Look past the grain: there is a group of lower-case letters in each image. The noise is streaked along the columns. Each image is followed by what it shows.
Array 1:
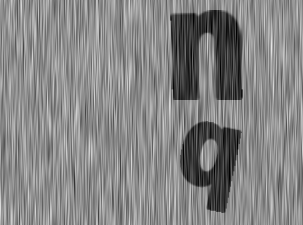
top right: n; bottom right: q
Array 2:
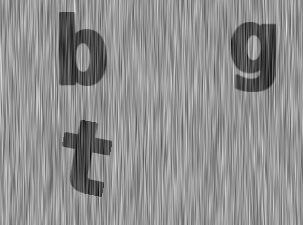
top left: b; top right: g; bottom left: t
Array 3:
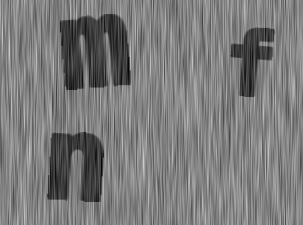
top left: m; top right: f; bottom left: n
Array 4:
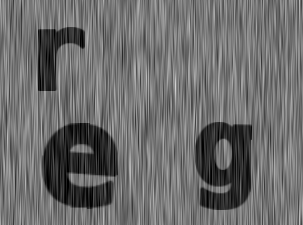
top left: r; bottom left: e; bottom right: g
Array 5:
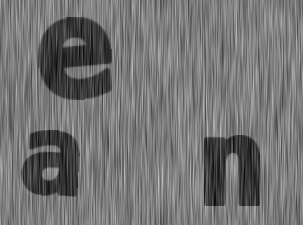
top left: e; bottom left: a; bottom right: n
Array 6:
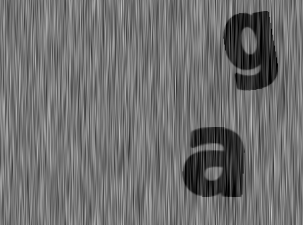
top right: g; bottom right: a
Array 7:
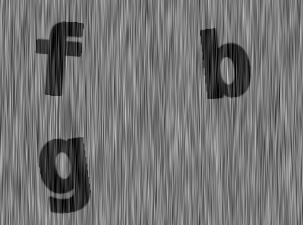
top left: f; top right: b; bottom left: g
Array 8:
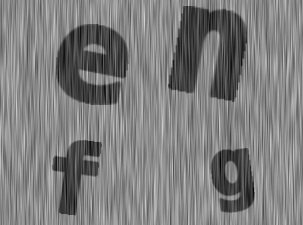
top left: e; top right: n; bottom left: f; bottom right: g
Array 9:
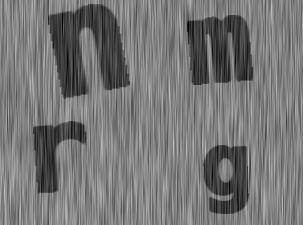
top left: n; top right: m; bottom left: r; bottom right: g
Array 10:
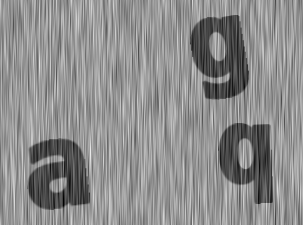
top right: g; bottom left: a; bottom right: q
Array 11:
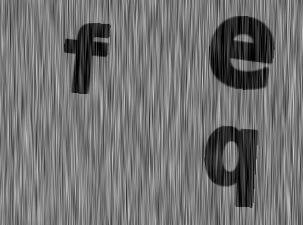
top left: f; top right: e; bottom right: q
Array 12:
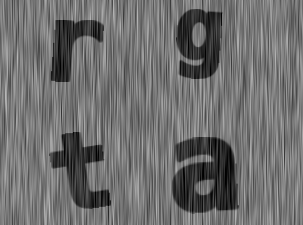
top left: r; top right: g; bottom left: t; bottom right: a
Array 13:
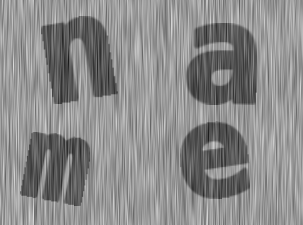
top left: n; top right: a; bottom left: m; bottom right: e
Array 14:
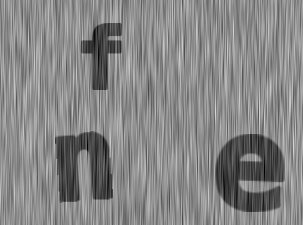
top left: f; bottom left: n; bottom right: e
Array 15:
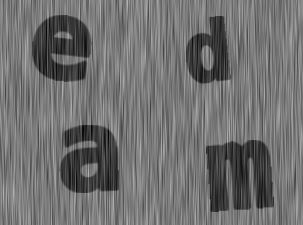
top left: e; top right: d; bottom left: a; bottom right: m
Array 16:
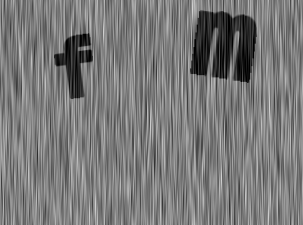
top left: f; top right: m
